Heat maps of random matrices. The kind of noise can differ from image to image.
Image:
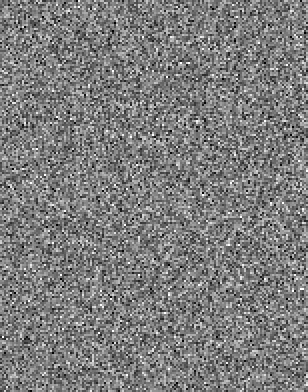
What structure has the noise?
independent entries
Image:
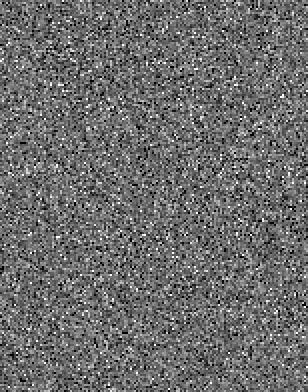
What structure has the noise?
heavy tails
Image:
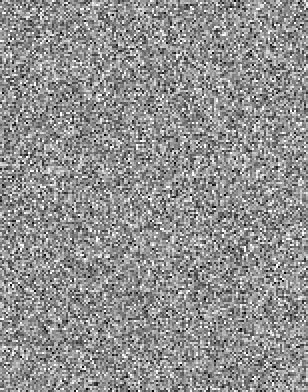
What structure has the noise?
independent entries
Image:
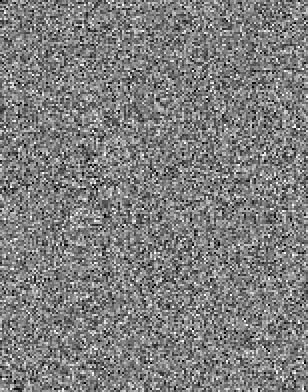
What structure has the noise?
low rank plus noise
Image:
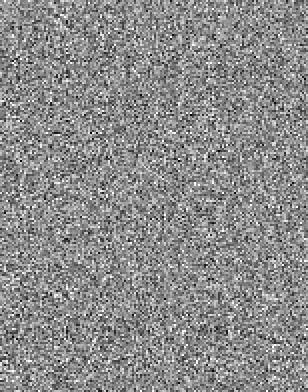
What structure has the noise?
low rank plus noise
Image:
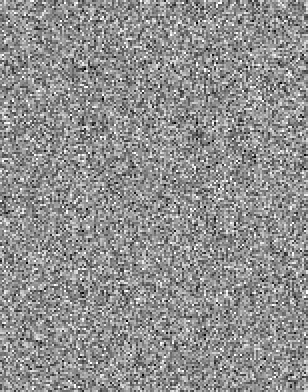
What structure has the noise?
low rank plus noise
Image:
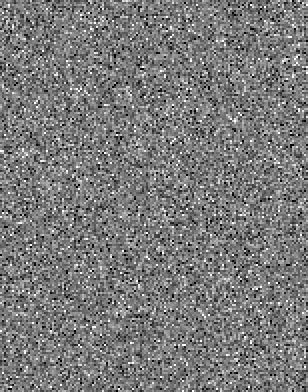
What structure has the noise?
heavy tails
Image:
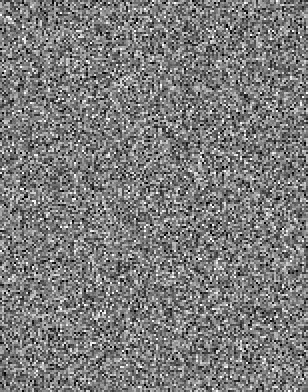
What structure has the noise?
independent entries
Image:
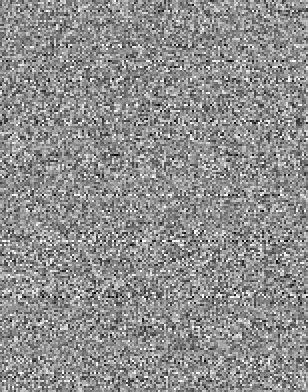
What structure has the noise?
rows of uneven size
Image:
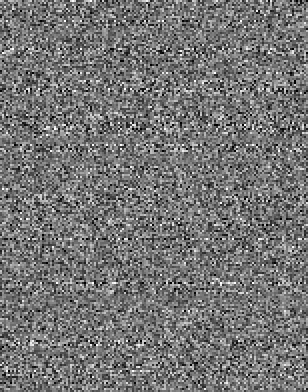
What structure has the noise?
rows of uneven size
